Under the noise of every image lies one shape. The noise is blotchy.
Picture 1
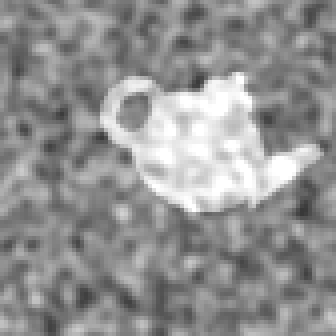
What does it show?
light teapot
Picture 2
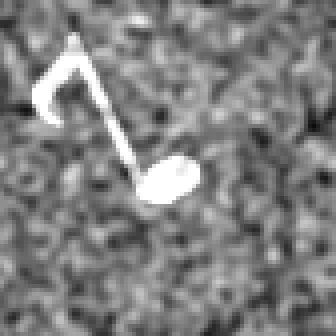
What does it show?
light musical note
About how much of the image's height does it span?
half
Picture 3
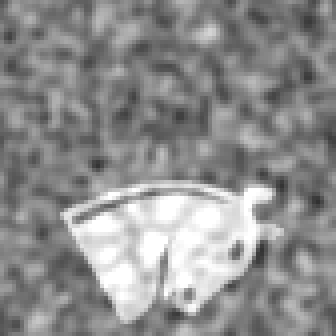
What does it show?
light chess knight
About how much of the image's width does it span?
two thirds
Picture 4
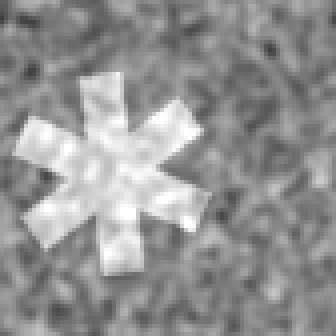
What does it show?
light asterisk
